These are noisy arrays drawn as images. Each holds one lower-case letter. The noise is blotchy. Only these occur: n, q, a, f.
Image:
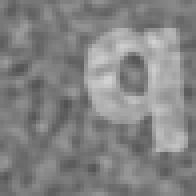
q
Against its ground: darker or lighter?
lighter
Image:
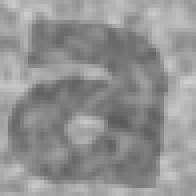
a
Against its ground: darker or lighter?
darker
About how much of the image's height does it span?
nearly all
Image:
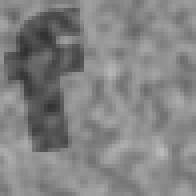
f
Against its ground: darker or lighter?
darker
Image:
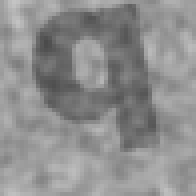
q
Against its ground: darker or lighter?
darker
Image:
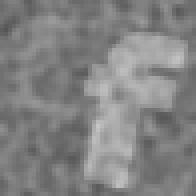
f
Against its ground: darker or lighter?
lighter
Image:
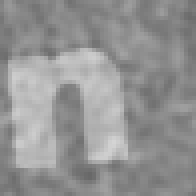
n
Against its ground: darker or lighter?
lighter
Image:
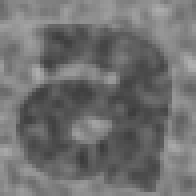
a
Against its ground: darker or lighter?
darker
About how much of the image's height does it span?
nearly all
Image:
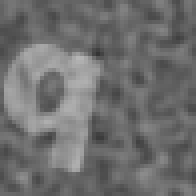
q
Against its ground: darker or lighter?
lighter
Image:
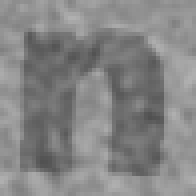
n
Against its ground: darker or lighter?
darker
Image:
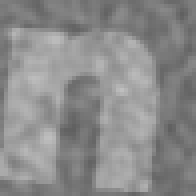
n
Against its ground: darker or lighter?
lighter
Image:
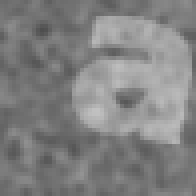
a
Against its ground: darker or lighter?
lighter
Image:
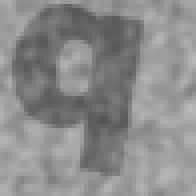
q
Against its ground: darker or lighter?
darker
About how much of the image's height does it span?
nearly all
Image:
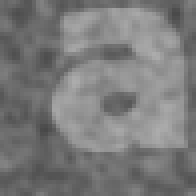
a
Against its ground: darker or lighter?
lighter
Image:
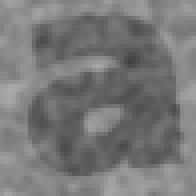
a
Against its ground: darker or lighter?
darker
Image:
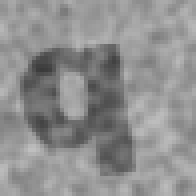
q
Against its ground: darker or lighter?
darker
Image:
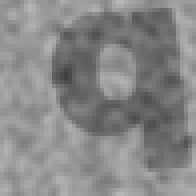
q
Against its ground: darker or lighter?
darker
